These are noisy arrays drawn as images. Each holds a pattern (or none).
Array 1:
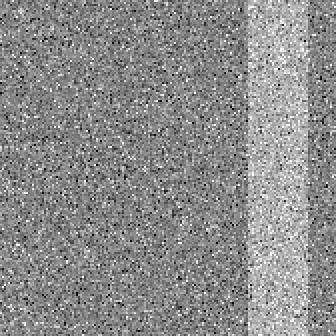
one vertical stripe
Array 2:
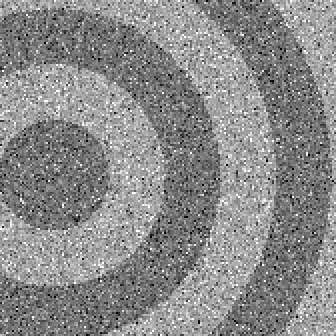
rings round one point
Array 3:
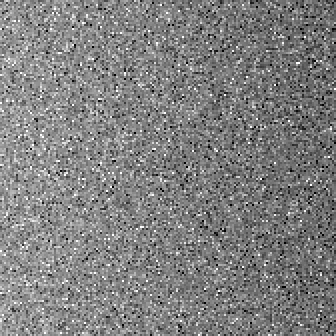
a smooth slope
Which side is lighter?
left
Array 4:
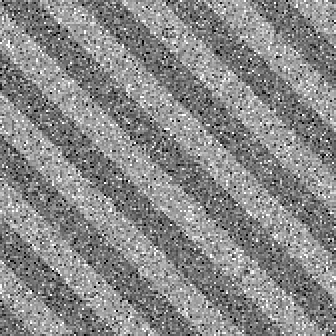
diagonal stripes
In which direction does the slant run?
top left to bottom right
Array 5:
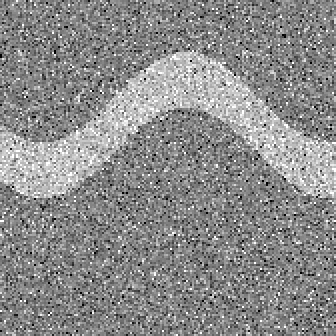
a wavy band
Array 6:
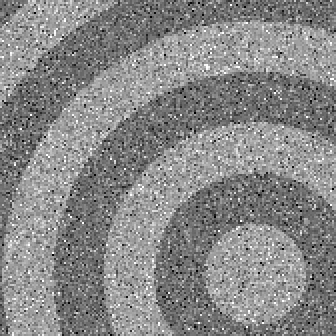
rings round one point
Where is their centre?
bottom right
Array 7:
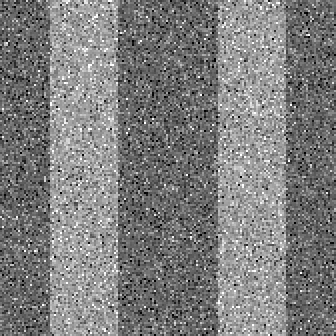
vertical stripes
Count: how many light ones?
2
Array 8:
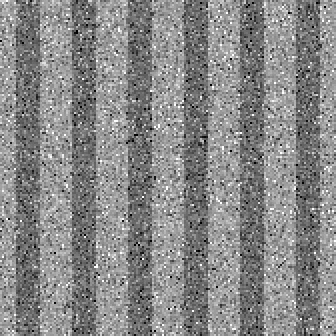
vertical stripes
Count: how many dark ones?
6
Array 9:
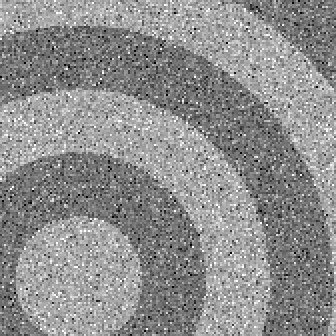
rings round one point
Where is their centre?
bottom left
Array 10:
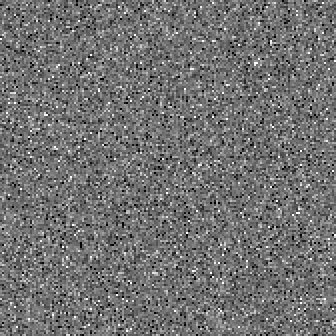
only noise
